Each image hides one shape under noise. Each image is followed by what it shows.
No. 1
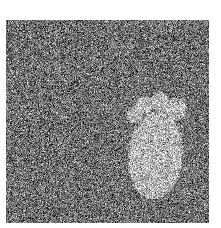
light footprint
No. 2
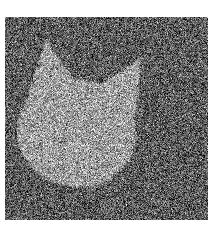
light cat's head
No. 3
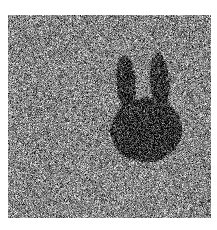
dark rabbit's head
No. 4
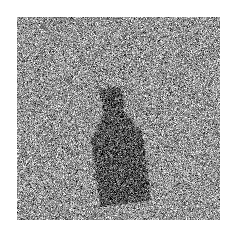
dark bottle
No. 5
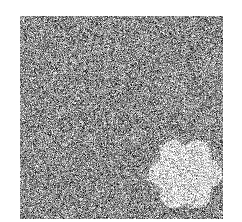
light flower, bottom right
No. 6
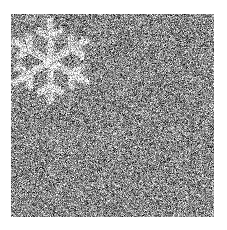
light snowflake, top left
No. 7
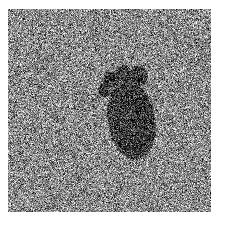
dark footprint
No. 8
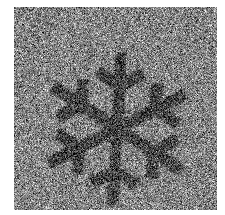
dark snowflake
